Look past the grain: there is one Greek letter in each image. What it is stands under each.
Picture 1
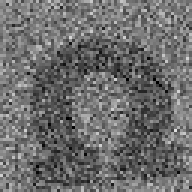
omega
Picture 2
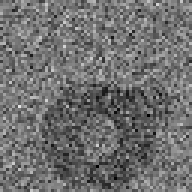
sigma
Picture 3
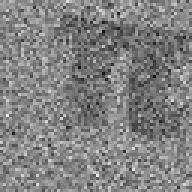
pi
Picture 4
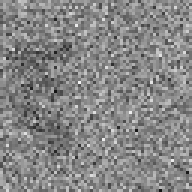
xi
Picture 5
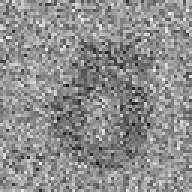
delta
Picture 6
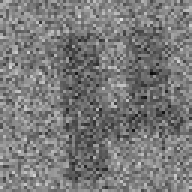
mu
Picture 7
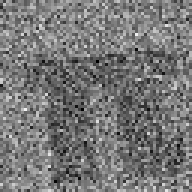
pi
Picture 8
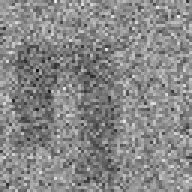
eta
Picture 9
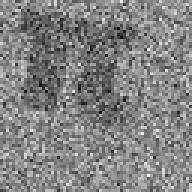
pi
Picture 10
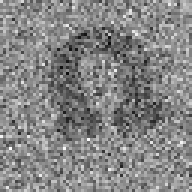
omega
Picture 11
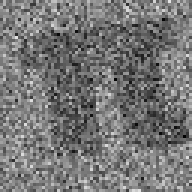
pi
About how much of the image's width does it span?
nearly all
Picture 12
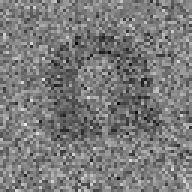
omega
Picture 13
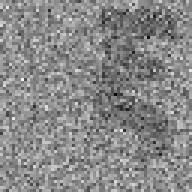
xi
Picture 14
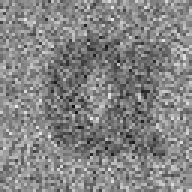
alpha
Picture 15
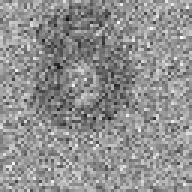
delta
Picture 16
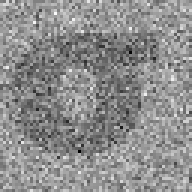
sigma
